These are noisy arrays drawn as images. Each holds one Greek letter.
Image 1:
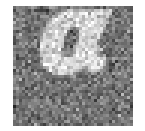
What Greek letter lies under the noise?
alpha
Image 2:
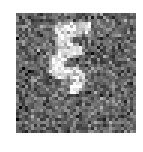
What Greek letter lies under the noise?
xi
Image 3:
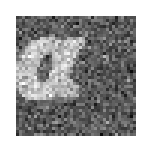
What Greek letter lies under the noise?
alpha
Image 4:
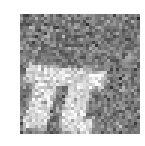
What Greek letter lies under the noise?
pi
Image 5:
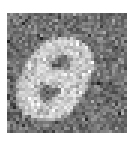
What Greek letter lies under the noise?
theta
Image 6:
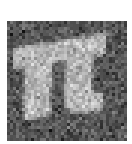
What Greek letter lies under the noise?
pi
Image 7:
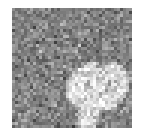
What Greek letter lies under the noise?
phi
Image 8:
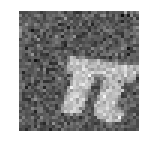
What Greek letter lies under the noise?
pi
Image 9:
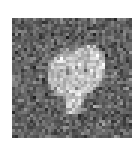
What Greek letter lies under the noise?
phi
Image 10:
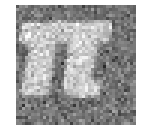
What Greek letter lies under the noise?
pi
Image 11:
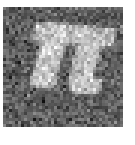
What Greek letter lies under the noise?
pi
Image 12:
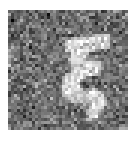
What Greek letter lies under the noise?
xi
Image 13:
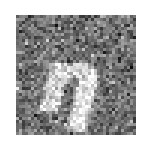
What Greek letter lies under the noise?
eta
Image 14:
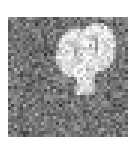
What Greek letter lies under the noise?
phi
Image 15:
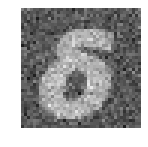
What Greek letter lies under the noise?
delta
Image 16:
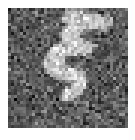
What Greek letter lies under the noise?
xi
